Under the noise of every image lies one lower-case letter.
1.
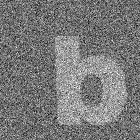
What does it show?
light b
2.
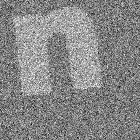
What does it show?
light n
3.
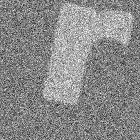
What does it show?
light r
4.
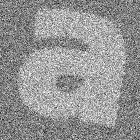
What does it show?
light a
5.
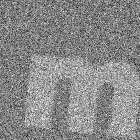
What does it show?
light m
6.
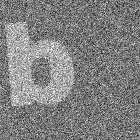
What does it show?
light b
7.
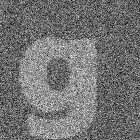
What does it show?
light g
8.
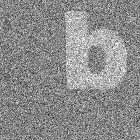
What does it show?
light b
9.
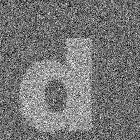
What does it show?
light d
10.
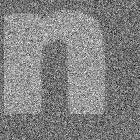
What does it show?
light n
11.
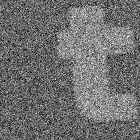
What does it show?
light t
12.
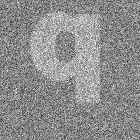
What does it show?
light q
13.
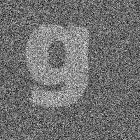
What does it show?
light g
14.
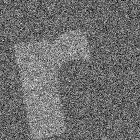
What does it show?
light r
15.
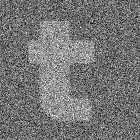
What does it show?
light t
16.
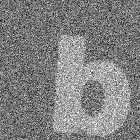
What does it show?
light b
